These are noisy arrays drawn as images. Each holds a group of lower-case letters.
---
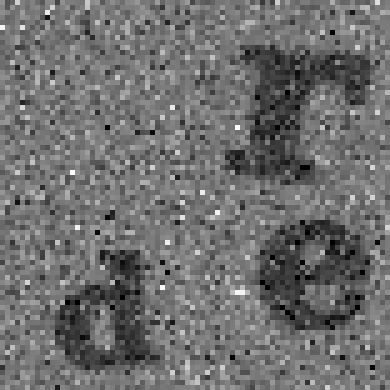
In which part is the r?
top right
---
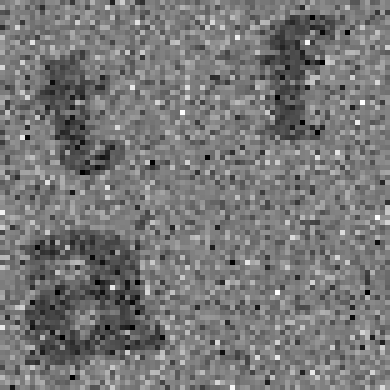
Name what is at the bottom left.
a
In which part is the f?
top right
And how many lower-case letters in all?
3
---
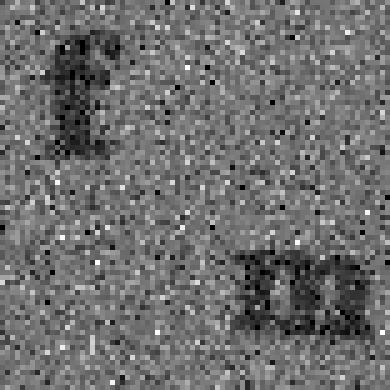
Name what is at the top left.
f
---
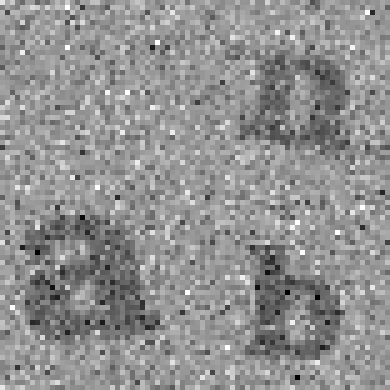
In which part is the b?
bottom right
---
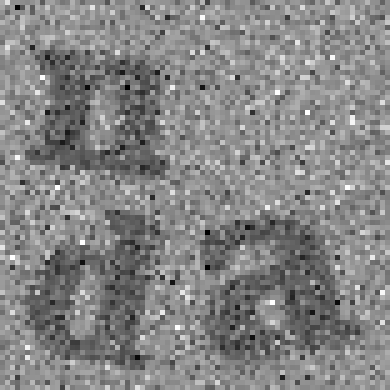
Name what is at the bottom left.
d
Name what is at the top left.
n
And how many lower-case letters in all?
3
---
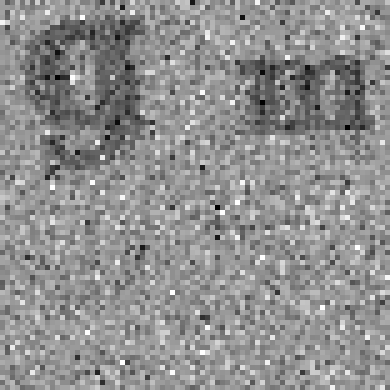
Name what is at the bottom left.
nothing
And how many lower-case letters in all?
2
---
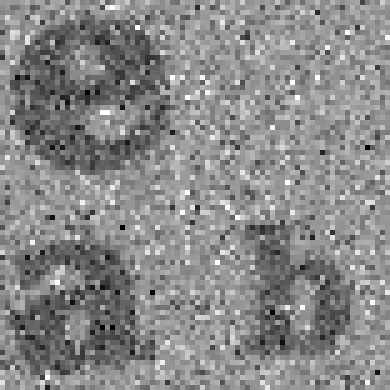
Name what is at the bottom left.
a
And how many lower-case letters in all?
3
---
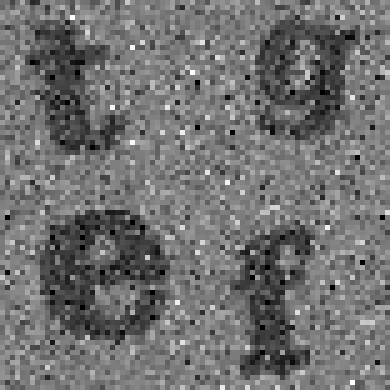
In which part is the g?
top right
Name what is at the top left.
t
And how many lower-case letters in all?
4
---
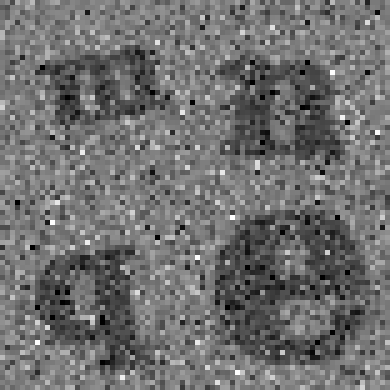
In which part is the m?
top left
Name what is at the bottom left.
q
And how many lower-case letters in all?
4
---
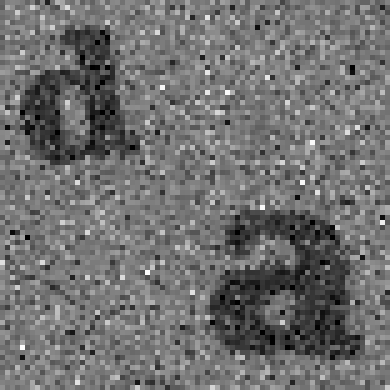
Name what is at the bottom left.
nothing
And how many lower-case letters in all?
2
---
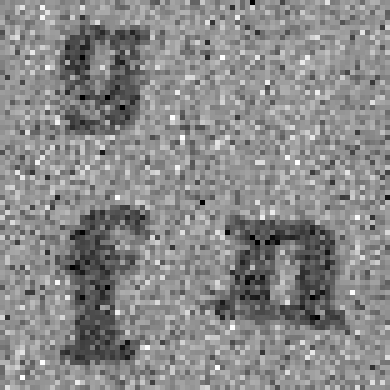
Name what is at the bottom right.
n
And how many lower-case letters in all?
3
